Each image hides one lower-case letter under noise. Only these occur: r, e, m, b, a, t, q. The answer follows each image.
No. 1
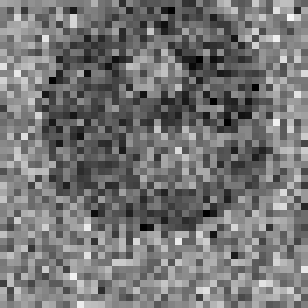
dark e
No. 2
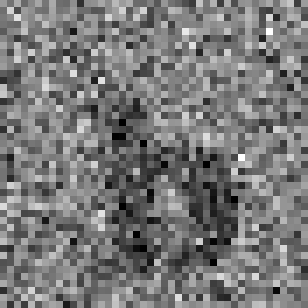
dark b
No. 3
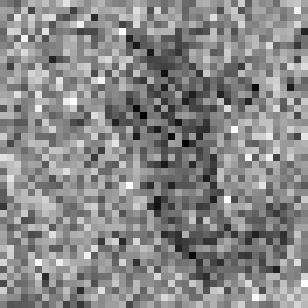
dark t
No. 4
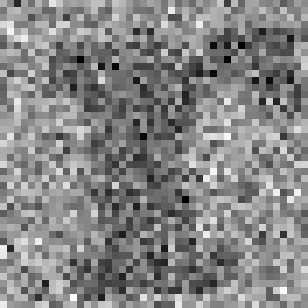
dark r
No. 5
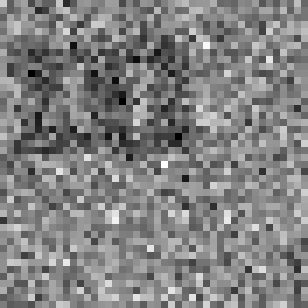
dark m
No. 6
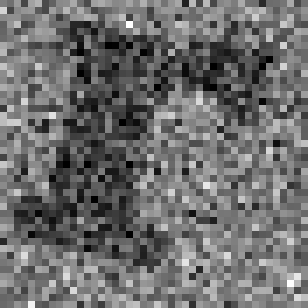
dark r
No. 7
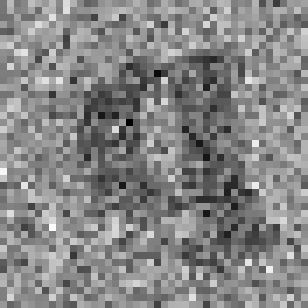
dark q
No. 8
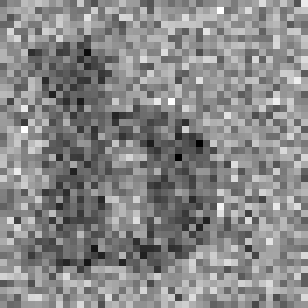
dark b
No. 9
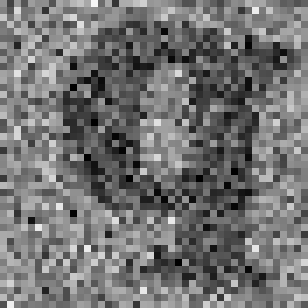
dark q
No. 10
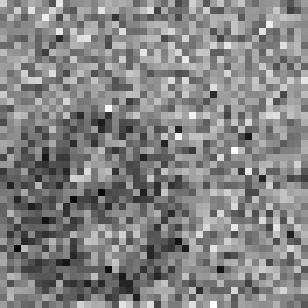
dark e
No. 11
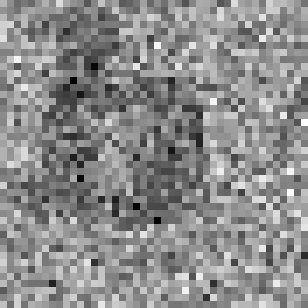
dark b
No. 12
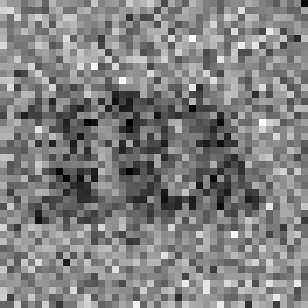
dark m
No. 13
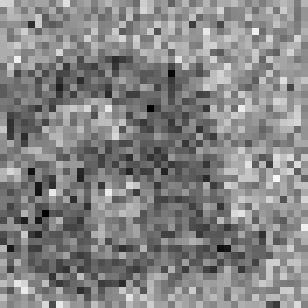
dark a
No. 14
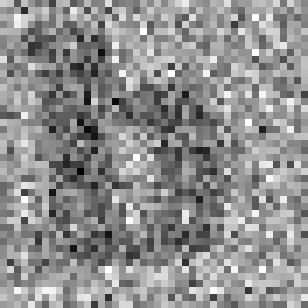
dark b
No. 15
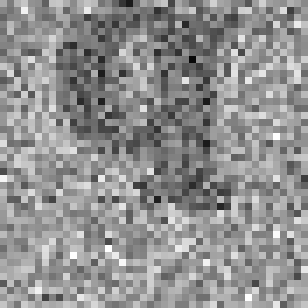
dark q
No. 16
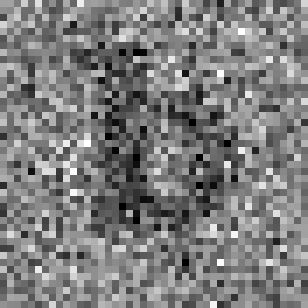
dark b
